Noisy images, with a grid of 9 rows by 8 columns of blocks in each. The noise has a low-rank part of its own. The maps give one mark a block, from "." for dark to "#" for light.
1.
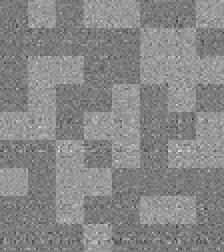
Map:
. # . # # . . #
. . . . . # # .
. # # . . # # #
. # . . # . # .
# # . # # . . #
. . # . # . # #
# . # # . . . .
. . # . . # # .
. . . # . . . .
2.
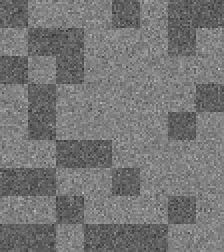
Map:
. # # # . # . .
# . . # # # . #
. # . # # # # #
# . # # # # # .
# . # # # # . #
# # . . # # # #
. . # # . # # #
# # . # # # . #
. . # . . . # #
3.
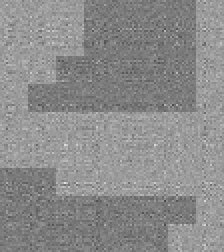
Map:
# # # . . . . #
# # # . . . . #
# # . . . . . #
# . . . . . . #
# # # # # # # #
# # # # # # # #
. . # # # # # #
. . . . . . . #
. . . . . . # #
